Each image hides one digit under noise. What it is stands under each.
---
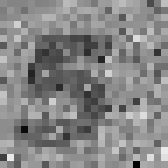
5
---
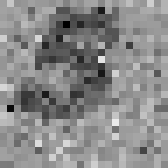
5
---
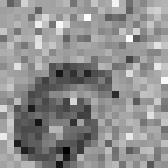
6
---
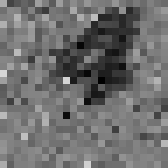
4
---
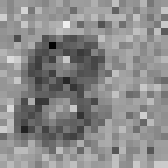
8
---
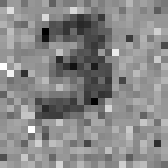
3
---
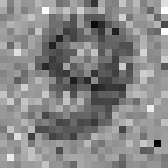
9
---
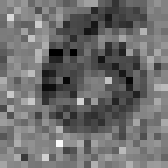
6
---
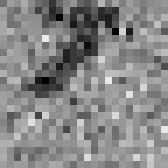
7
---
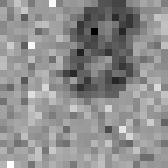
8
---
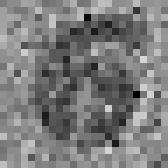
6
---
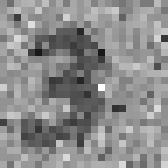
3
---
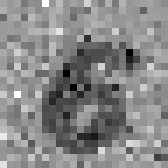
6
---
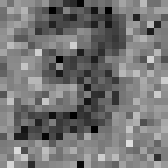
3
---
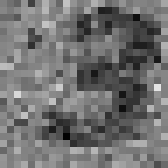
3
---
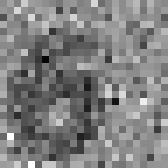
6
